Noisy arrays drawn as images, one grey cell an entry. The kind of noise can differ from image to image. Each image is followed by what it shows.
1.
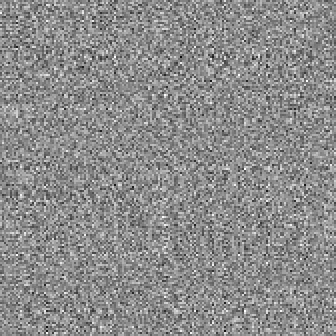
low rank plus noise
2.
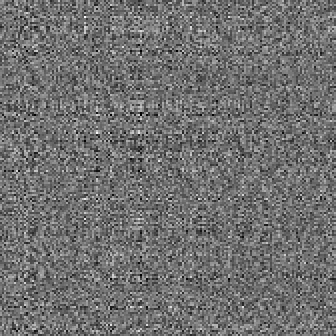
low rank plus noise
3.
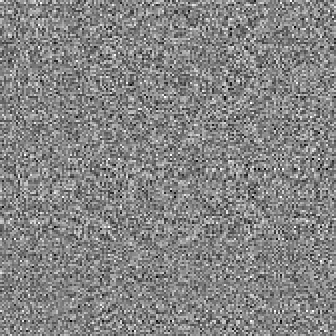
low rank plus noise
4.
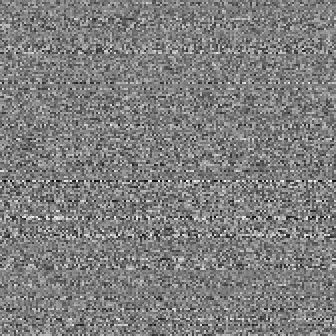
rows of uneven size
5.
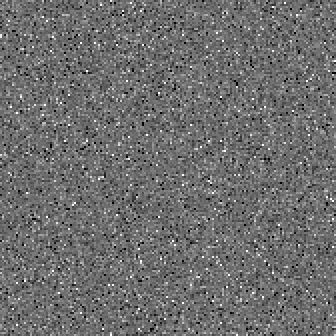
heavy tails
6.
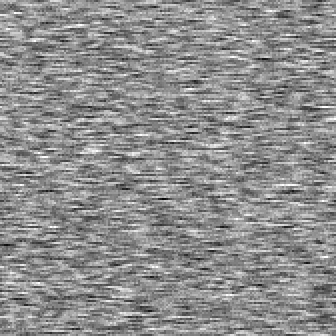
streaked along the rows
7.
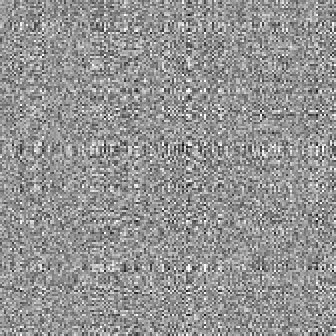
low rank plus noise
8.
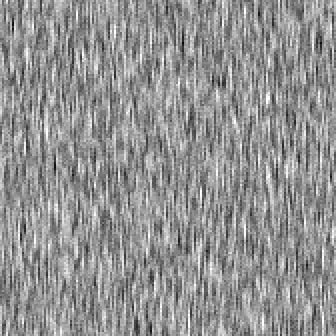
streaked along the columns
